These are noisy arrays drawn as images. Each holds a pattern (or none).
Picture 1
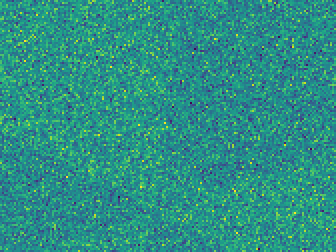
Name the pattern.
spokes from one point
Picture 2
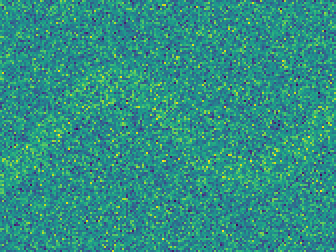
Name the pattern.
a wavy band
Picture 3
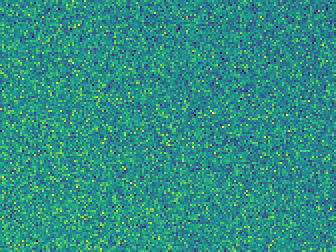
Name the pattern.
a smooth slope
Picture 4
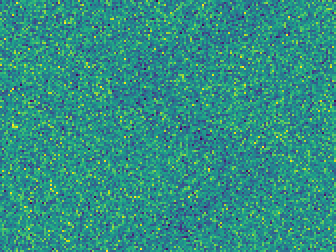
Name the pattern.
a wavy band
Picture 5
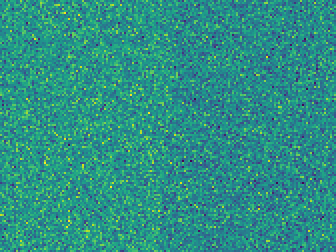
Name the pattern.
a sharp edge
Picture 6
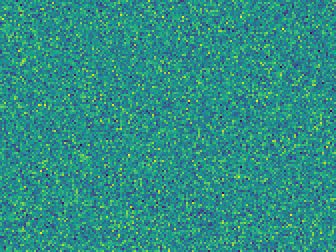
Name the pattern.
only noise
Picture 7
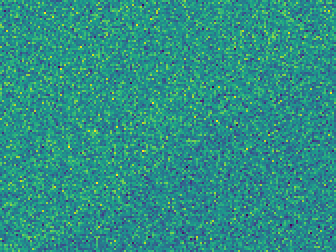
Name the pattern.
a sharp edge
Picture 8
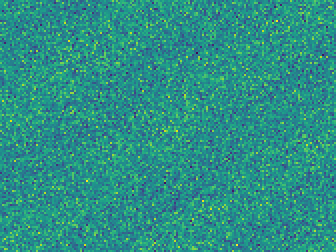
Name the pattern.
diagonal stripes
